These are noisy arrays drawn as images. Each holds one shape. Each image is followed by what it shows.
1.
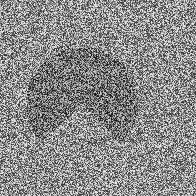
disc with a wedge cut out
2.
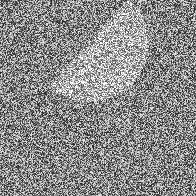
half disc
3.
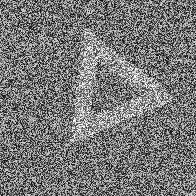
triangle frame
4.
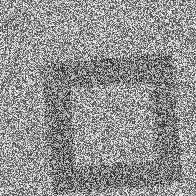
square frame
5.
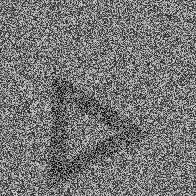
triangle frame
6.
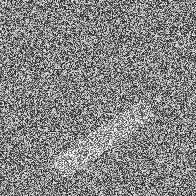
bar
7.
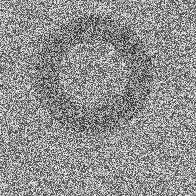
ring
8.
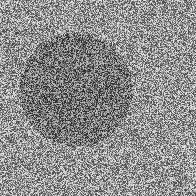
disc
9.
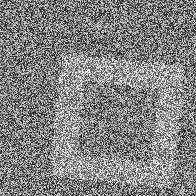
square frame
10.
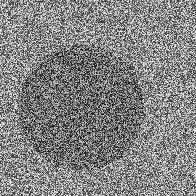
disc
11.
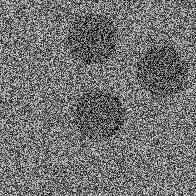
three dots
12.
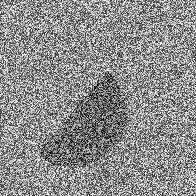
half disc
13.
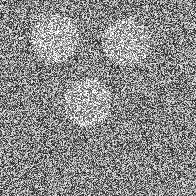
three dots
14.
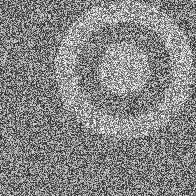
bullseye
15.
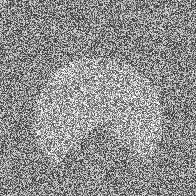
disc with a wedge cut out
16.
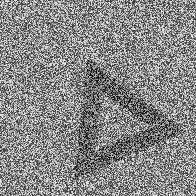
triangle frame
